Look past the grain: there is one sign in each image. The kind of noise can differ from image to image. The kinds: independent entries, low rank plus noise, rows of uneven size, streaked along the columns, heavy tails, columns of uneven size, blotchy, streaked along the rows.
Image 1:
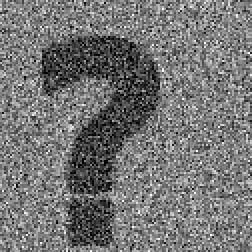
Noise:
independent entries
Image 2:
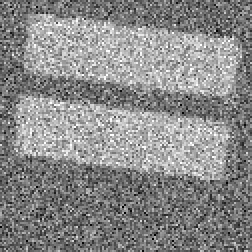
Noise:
independent entries
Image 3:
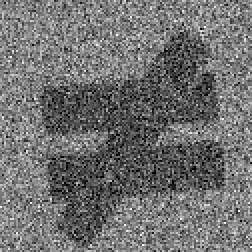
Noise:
independent entries
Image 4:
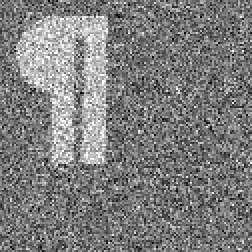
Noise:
low rank plus noise
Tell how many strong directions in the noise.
five to eight
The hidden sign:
pilcrow
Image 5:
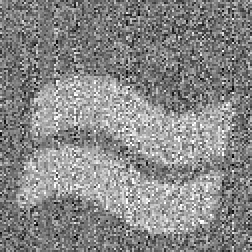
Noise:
columns of uneven size
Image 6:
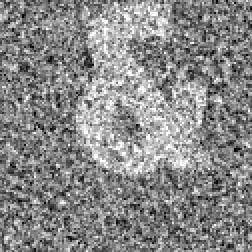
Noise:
blotchy
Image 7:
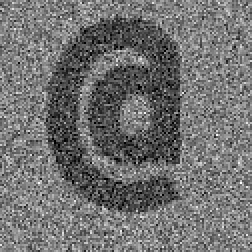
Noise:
low rank plus noise
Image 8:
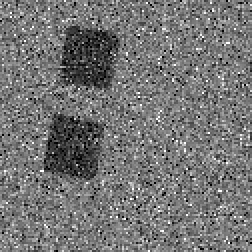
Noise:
heavy tails
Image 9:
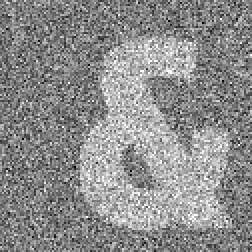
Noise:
independent entries
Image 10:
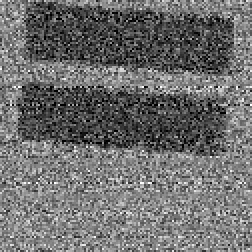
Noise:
rows of uneven size
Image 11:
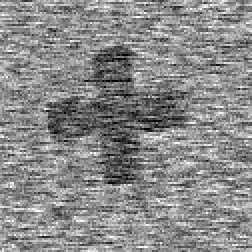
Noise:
streaked along the rows
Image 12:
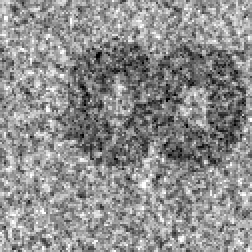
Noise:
blotchy
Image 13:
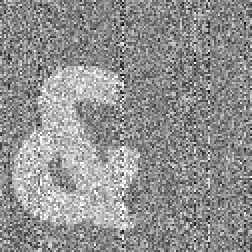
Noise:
columns of uneven size
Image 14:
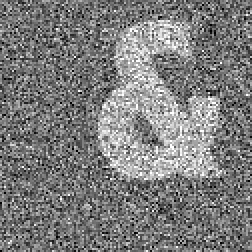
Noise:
low rank plus noise
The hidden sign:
ampersand
